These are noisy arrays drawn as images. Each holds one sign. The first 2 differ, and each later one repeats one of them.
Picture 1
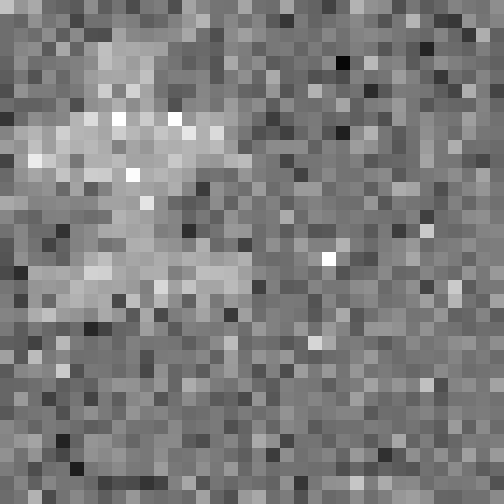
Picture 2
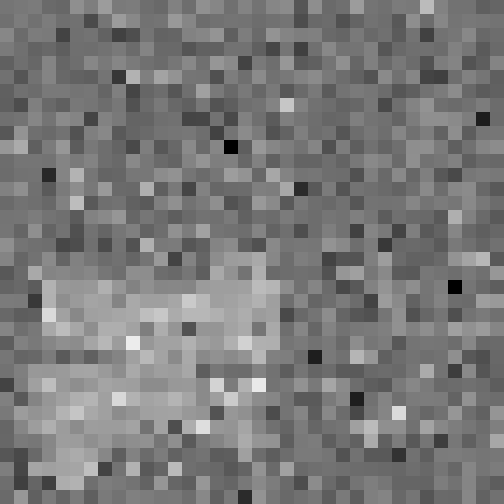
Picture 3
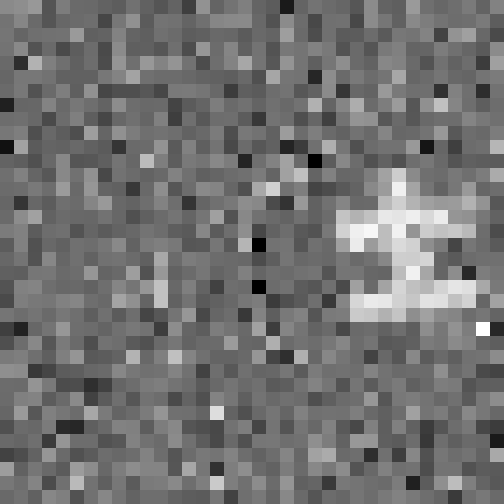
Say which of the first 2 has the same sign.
1
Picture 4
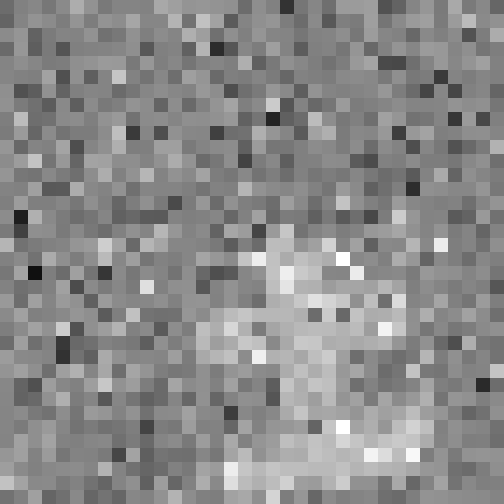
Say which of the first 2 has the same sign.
1
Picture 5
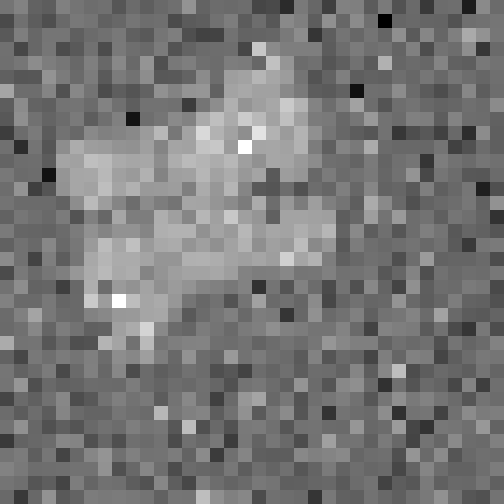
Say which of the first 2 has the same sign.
2
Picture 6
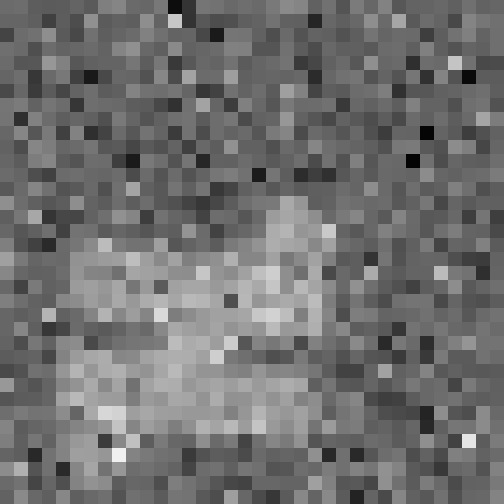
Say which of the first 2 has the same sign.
2
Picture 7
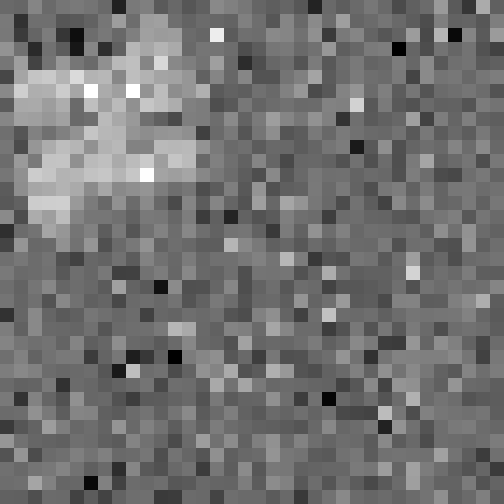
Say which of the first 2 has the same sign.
2
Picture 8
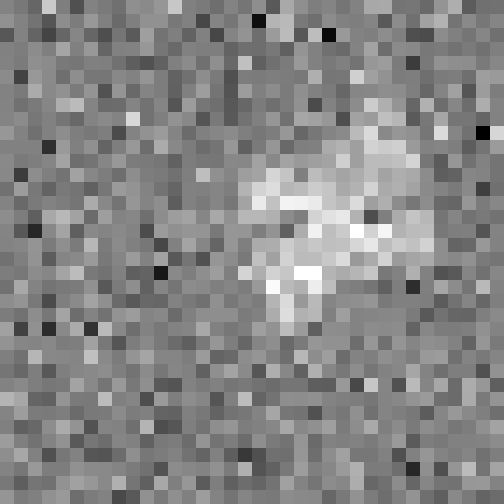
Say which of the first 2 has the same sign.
2
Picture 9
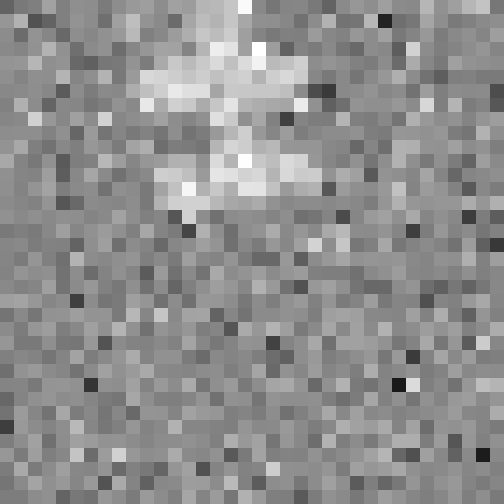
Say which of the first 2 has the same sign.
1
